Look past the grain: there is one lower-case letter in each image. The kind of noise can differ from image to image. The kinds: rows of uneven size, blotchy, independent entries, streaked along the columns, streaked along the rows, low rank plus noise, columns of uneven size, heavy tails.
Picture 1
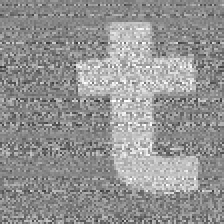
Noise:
rows of uneven size
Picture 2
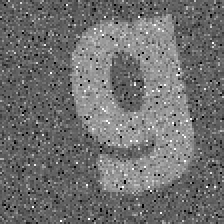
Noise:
heavy tails
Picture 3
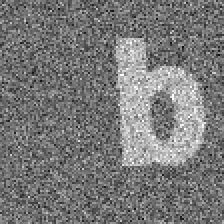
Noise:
independent entries
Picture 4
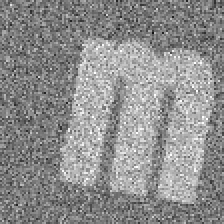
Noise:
independent entries
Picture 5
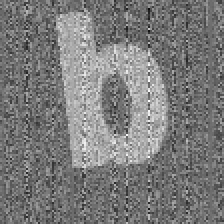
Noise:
columns of uneven size
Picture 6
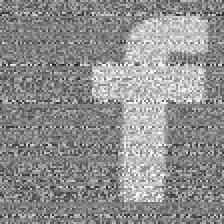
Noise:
rows of uneven size
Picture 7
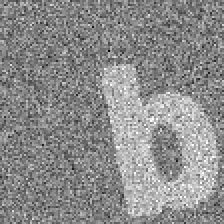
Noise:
independent entries
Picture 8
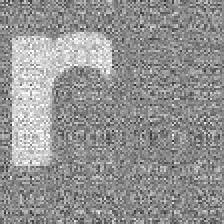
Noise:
low rank plus noise
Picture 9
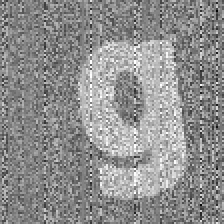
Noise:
columns of uneven size
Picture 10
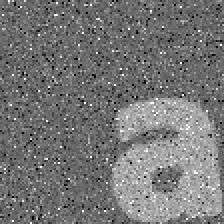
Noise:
heavy tails
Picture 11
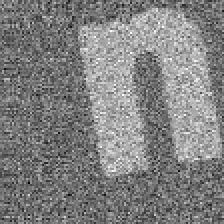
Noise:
low rank plus noise
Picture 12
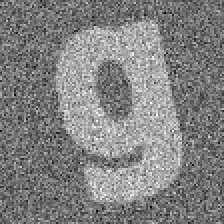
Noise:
independent entries
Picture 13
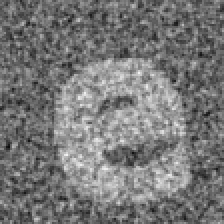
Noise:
blotchy
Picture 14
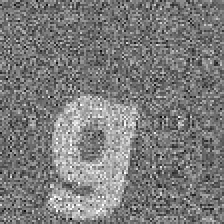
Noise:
low rank plus noise
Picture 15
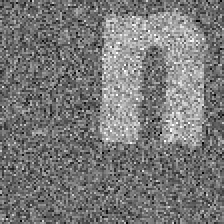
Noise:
independent entries
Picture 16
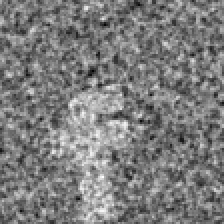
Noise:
blotchy
